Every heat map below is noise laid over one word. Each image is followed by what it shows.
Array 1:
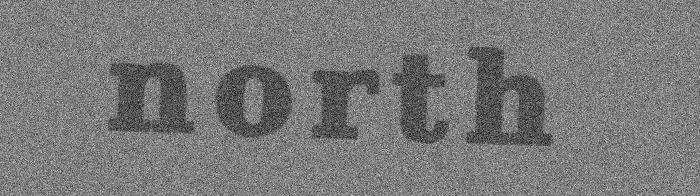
north
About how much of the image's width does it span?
two thirds
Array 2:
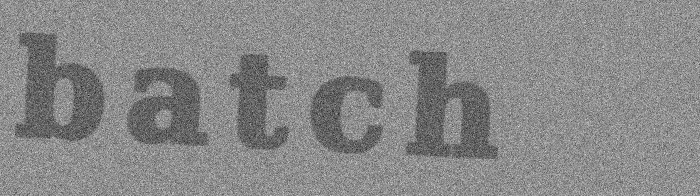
batch
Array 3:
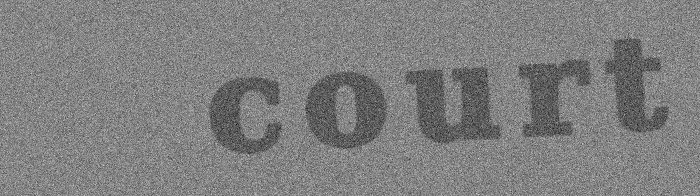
court
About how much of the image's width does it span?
two thirds
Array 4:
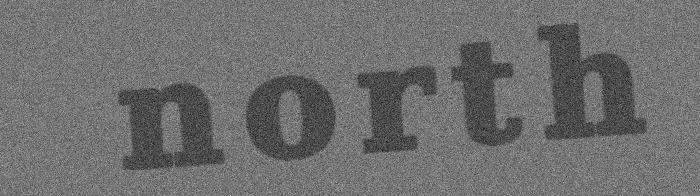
north
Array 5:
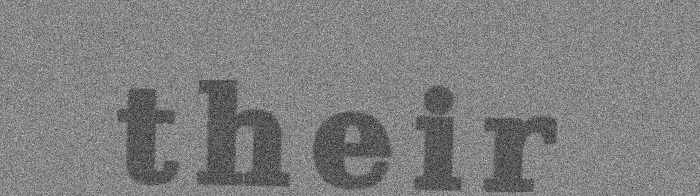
their
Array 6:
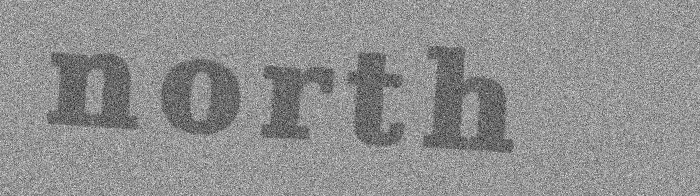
north
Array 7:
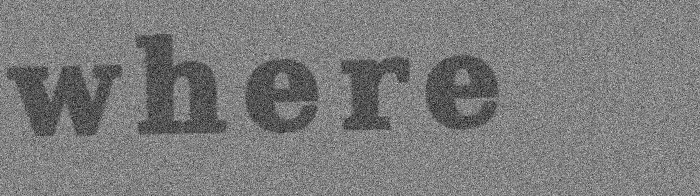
where
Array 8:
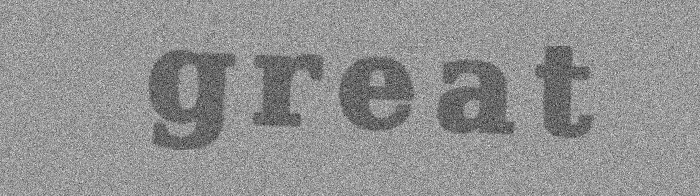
great
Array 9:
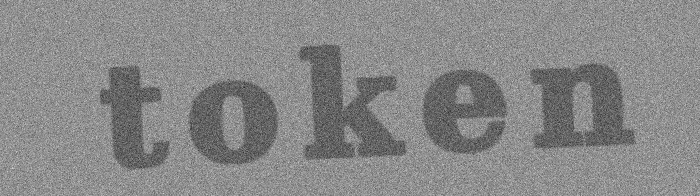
token
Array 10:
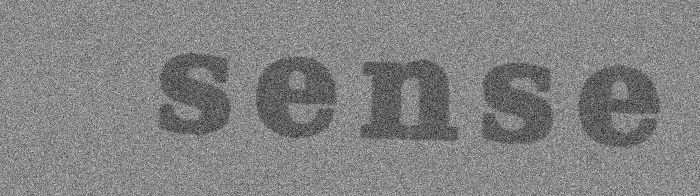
sense
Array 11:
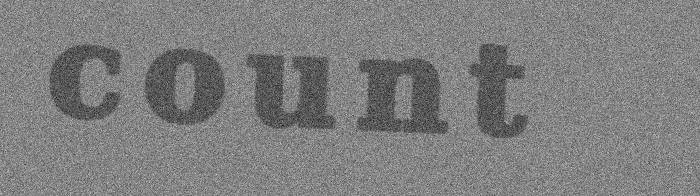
count
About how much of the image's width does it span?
two thirds
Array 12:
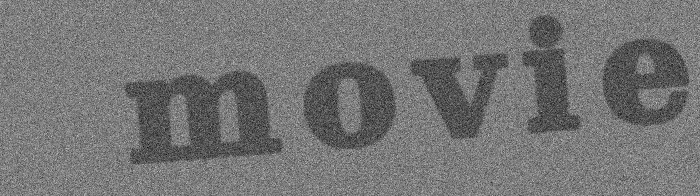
movie
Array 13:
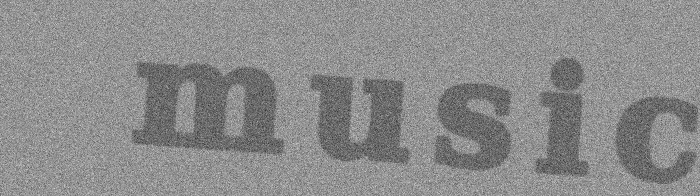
music
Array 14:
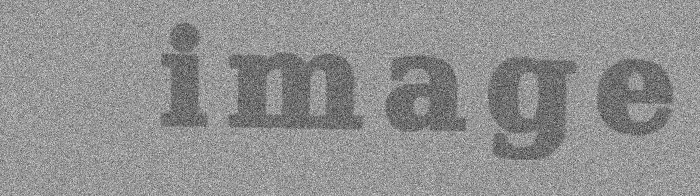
image
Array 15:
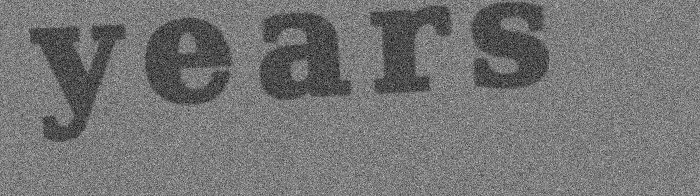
years
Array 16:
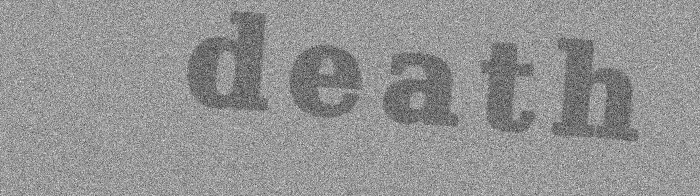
death
